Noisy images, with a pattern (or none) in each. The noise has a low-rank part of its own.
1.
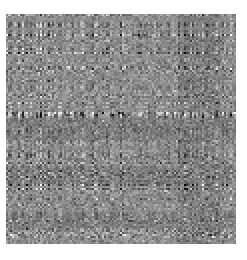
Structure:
bands of rows crossing bands of columns
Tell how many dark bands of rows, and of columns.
3 and 1
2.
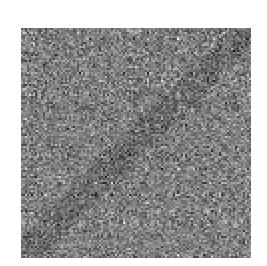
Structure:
a diagonal band
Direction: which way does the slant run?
bottom left to top right
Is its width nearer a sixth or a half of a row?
a sixth
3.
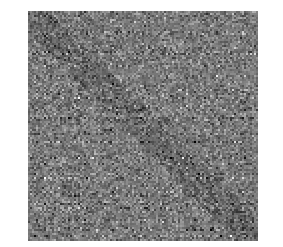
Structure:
a diagonal band
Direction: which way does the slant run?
top left to bottom right
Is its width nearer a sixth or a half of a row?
a sixth
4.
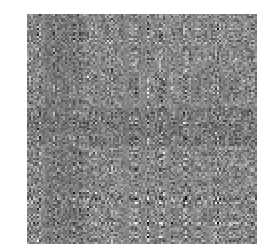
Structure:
bands of rows crossing bands of columns
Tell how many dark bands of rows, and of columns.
1 and 1
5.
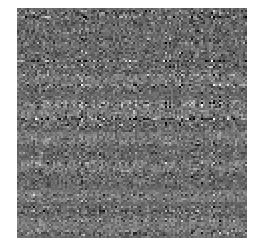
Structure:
bands of rows
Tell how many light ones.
6
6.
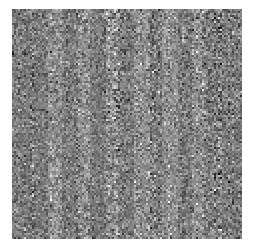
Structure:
bands of columns
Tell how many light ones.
6
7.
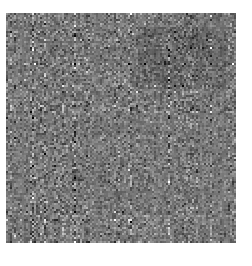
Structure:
one block
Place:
top right
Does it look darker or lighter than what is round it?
darker
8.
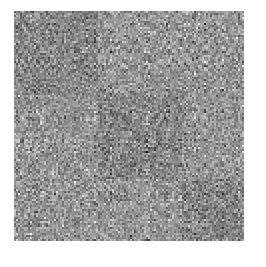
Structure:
blocks along the diagonal
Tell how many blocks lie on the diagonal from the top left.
3
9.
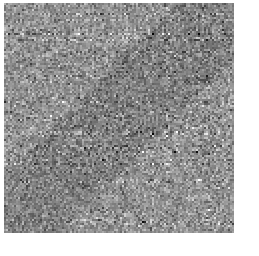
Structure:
a diagonal band
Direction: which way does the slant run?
bottom left to top right
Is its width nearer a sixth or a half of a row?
a half
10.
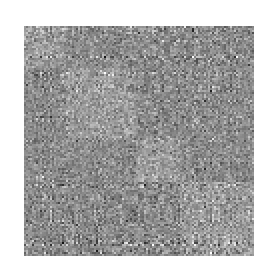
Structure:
blocks along the diagonal
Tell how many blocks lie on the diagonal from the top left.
4
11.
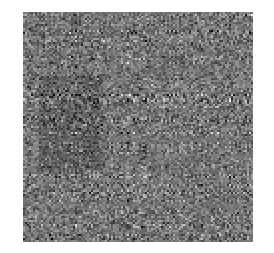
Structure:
one block
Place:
middle left
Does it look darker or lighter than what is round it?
darker
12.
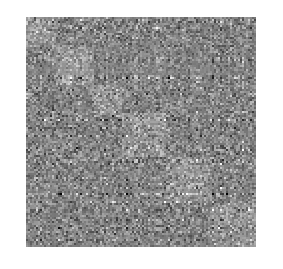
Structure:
blocks along the diagonal
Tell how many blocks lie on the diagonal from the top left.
6
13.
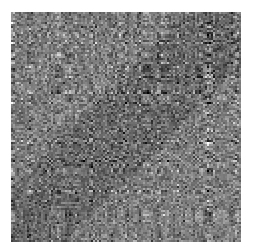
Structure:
a diagonal band
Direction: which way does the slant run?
bottom left to top right
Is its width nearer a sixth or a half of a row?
a half
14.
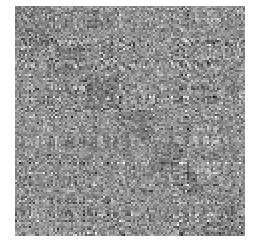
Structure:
blocks along the diagonal
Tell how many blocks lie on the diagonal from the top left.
7
